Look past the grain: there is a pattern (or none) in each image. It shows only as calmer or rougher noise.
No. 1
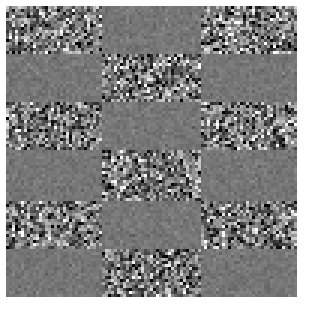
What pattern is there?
a checkerboard
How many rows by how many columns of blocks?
6 by 3
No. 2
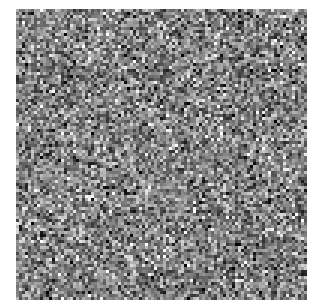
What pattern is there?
only noise
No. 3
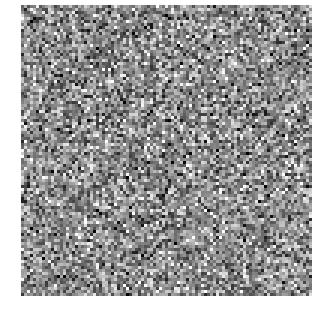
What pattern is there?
only noise
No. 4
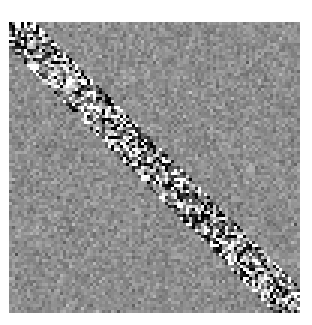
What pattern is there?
a diagonal band
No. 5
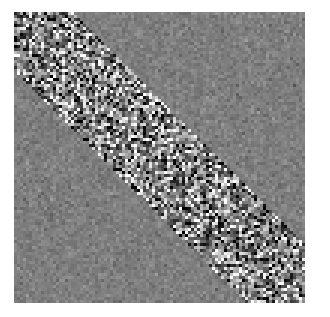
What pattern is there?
a diagonal band
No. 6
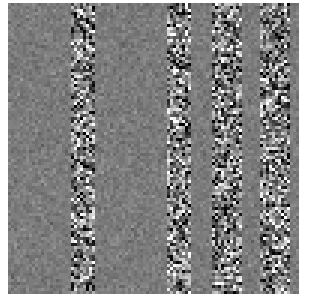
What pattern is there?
bands of columns
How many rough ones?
4
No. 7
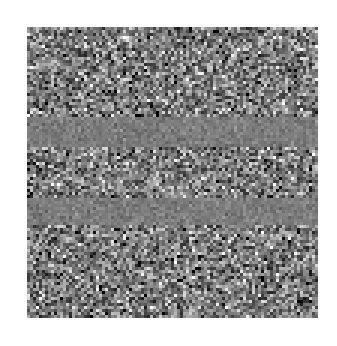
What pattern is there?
bands of rows
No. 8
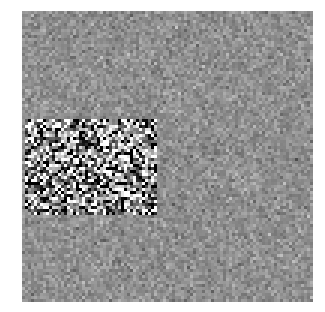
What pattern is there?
one block
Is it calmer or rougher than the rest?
rougher
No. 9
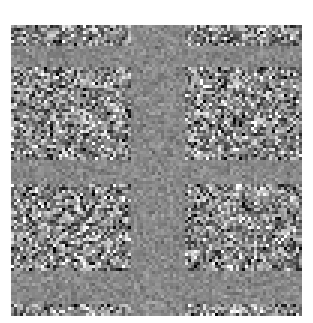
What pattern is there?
bands of rows crossing bands of columns
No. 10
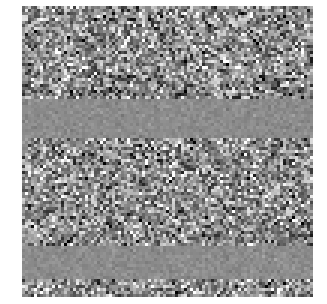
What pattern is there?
bands of rows
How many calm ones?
2
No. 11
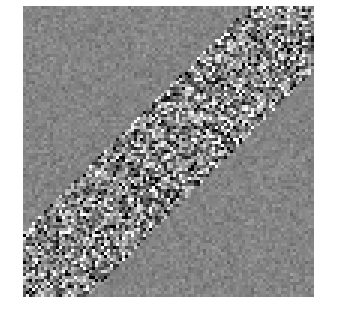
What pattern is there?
a diagonal band
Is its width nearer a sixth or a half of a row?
a half
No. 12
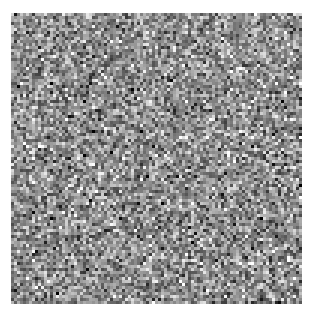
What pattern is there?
only noise
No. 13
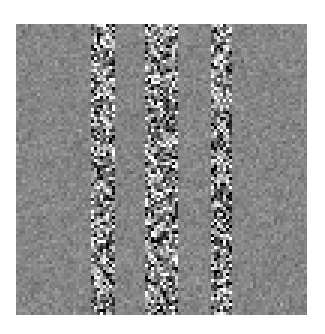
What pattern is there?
bands of columns
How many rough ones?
3
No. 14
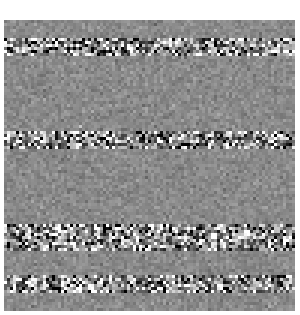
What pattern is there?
bands of rows
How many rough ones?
4
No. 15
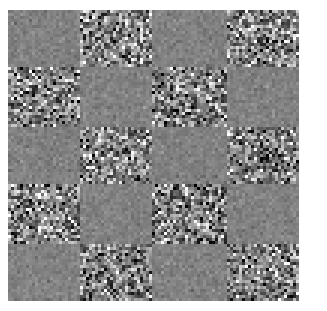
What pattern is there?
a checkerboard
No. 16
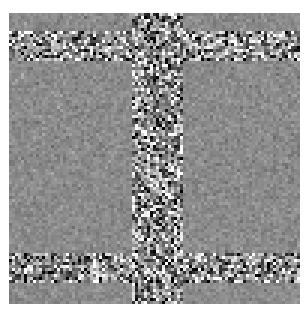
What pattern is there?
bands of rows crossing bands of columns
